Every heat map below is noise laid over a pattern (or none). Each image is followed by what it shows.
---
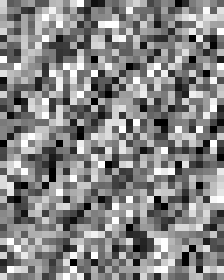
diagonal stripes
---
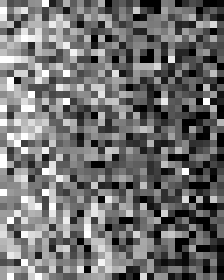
a smooth slope
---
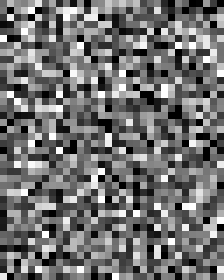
only noise
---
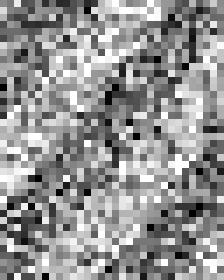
diagonal stripes
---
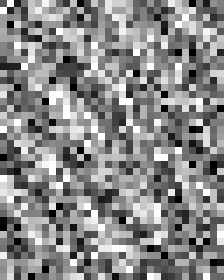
diagonal stripes
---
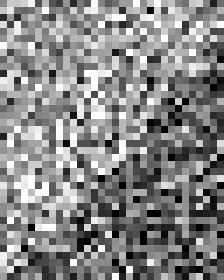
a sharp edge
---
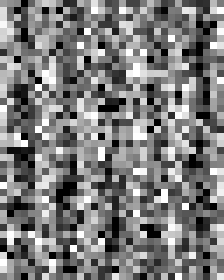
vertical stripes
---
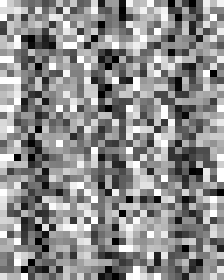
vertical stripes
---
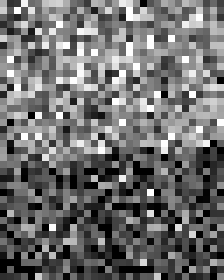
a sharp edge
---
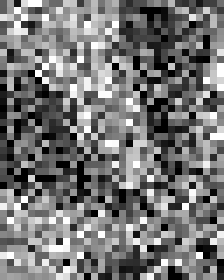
spokes from one point
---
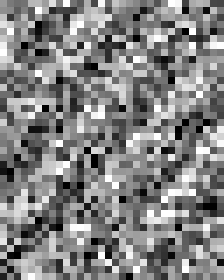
diagonal stripes
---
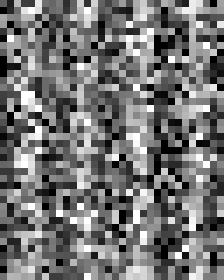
vertical stripes
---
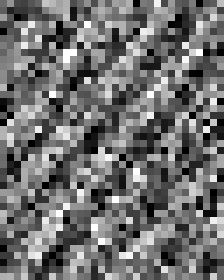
diagonal stripes
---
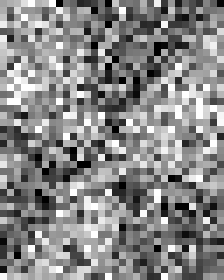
spokes from one point
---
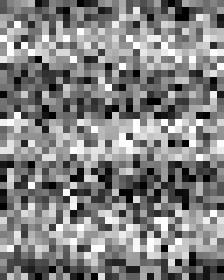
horizontal stripes
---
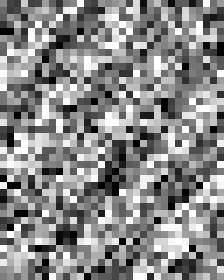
diagonal stripes
